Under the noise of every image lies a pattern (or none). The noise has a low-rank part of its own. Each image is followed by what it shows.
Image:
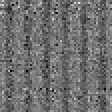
vertical stripes
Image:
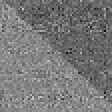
a sharp edge
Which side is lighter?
bottom left
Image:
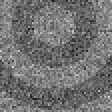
rings round one point
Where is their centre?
top middle
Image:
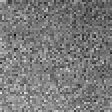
a smooth slope
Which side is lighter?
bottom left
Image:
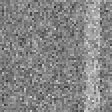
one vertical stripe
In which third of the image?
right
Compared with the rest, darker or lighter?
lighter
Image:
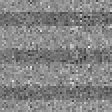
horizontal stripes
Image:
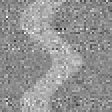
a wavy band
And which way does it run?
top to bottom
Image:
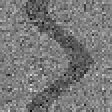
a wavy band
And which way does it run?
top to bottom
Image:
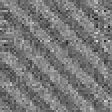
diagonal stripes
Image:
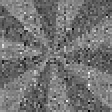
spokes from one point
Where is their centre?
centre
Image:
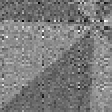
spokes from one point
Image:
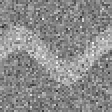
a wavy band
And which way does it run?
left to right
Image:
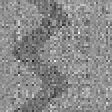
a wavy band
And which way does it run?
top to bottom
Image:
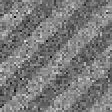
diagonal stripes
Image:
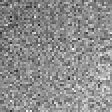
a smooth slope
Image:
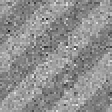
diagonal stripes
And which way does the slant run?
bottom left to top right
